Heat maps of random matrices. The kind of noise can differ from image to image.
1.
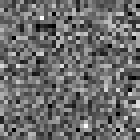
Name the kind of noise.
low rank plus noise
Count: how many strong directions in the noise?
five to eight
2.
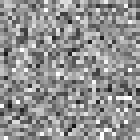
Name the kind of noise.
independent entries
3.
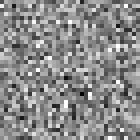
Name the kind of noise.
independent entries
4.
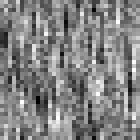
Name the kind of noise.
streaked along the columns
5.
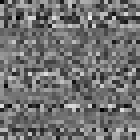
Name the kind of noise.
rows of uneven size
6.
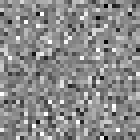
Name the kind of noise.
heavy tails
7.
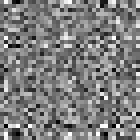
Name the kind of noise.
low rank plus noise
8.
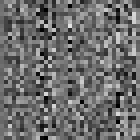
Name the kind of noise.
columns of uneven size
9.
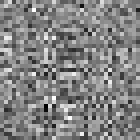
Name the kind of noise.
low rank plus noise
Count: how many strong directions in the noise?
one
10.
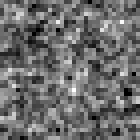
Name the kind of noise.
blotchy
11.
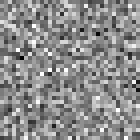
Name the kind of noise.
independent entries
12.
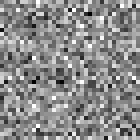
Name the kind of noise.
low rank plus noise
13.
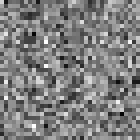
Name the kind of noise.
low rank plus noise
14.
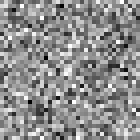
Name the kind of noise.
independent entries
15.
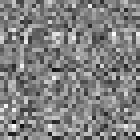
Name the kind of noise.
low rank plus noise
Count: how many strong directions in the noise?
two
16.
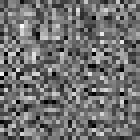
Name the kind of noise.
low rank plus noise
